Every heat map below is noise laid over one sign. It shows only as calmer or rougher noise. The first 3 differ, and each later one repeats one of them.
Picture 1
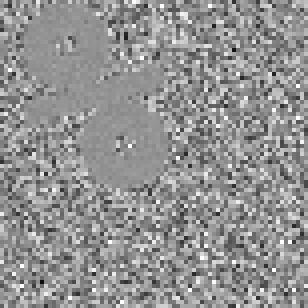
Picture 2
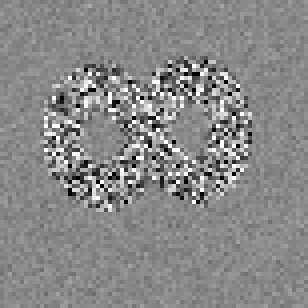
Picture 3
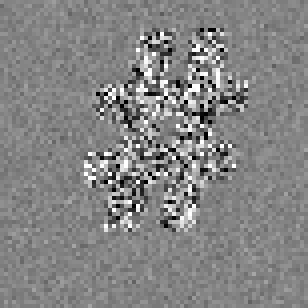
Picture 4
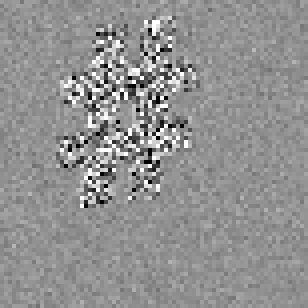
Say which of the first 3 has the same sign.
3
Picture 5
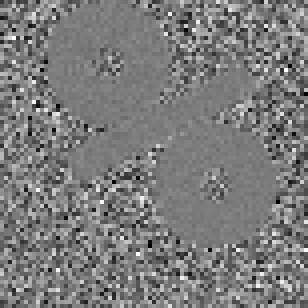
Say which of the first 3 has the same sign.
1
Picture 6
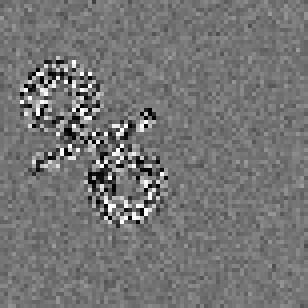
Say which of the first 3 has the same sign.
1
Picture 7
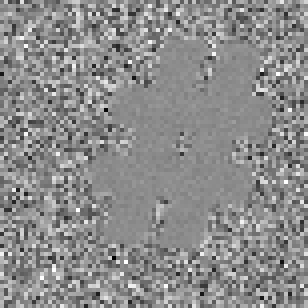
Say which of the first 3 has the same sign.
3
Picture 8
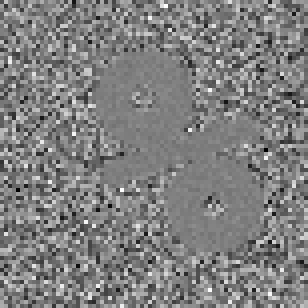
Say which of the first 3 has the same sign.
1
